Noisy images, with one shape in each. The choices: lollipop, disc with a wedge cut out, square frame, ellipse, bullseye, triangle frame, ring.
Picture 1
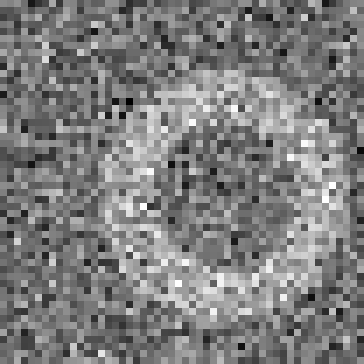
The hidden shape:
ring
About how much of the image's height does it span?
two thirds
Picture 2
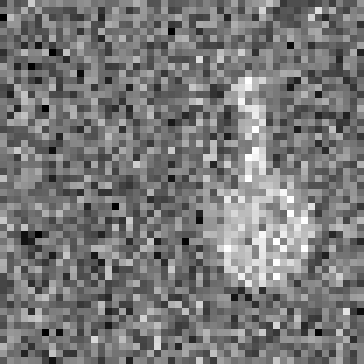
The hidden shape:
lollipop
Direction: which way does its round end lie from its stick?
down
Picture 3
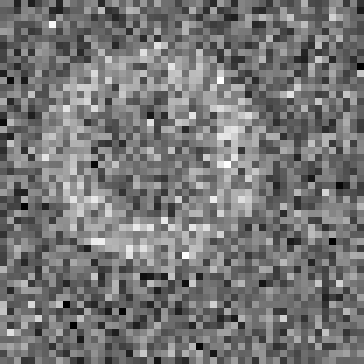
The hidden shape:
ring
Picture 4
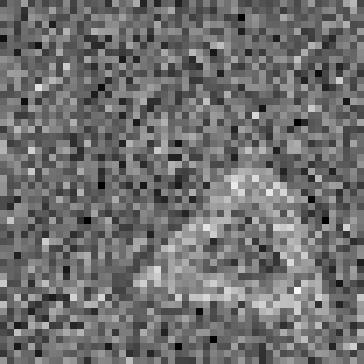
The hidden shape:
triangle frame
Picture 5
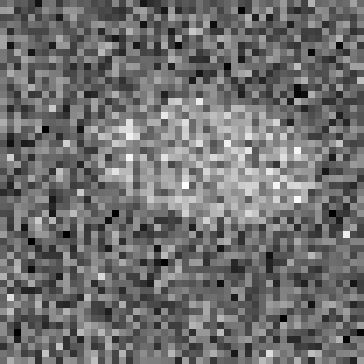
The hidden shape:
ellipse
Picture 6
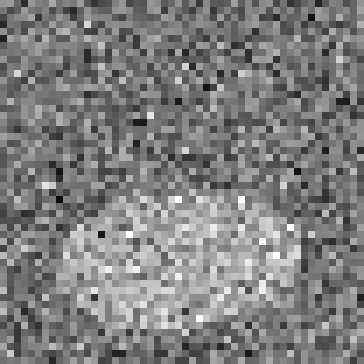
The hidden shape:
ellipse
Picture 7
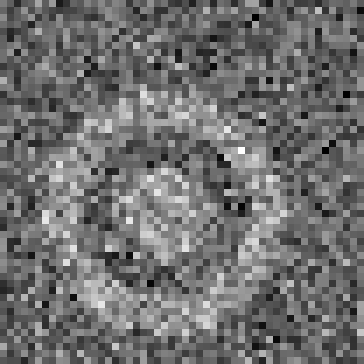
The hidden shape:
bullseye
